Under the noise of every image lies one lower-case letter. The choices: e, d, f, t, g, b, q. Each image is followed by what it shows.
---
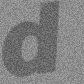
d
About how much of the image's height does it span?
nearly all
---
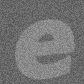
e
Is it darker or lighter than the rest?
lighter
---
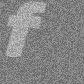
f
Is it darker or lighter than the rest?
lighter
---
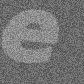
e
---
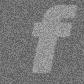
f
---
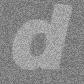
d
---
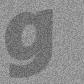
g
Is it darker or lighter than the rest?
darker
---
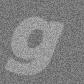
g
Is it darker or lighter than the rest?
lighter
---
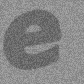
e
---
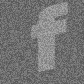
f
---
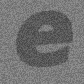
e
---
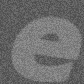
e
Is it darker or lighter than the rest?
lighter
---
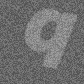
q
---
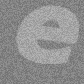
e
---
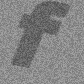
f
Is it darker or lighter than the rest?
darker
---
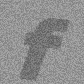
f
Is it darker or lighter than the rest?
darker
